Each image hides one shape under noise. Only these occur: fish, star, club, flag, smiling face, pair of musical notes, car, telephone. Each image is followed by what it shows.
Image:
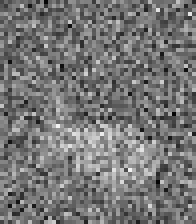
fish
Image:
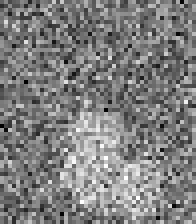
car
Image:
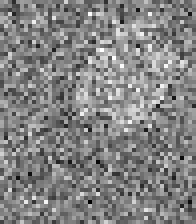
telephone
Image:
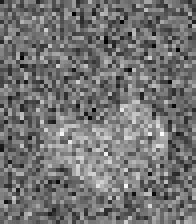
car
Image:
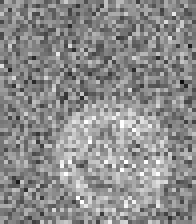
smiling face
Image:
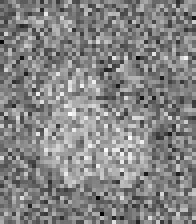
car
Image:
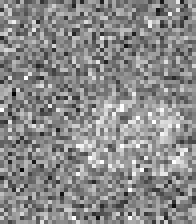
telephone
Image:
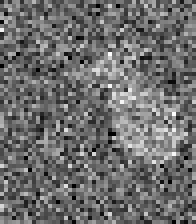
fish
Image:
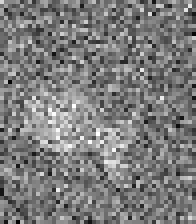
fish
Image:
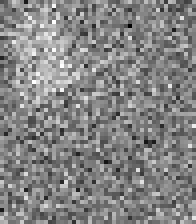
flag
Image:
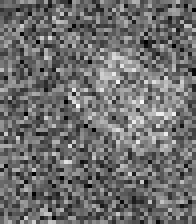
telephone
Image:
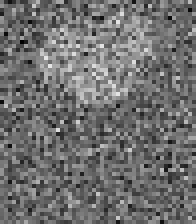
car
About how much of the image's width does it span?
two thirds
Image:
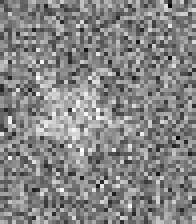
star
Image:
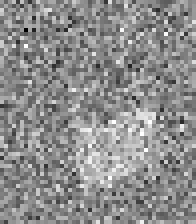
flag
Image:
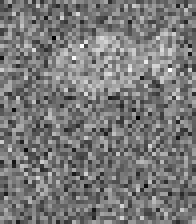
fish
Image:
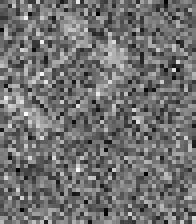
pair of musical notes
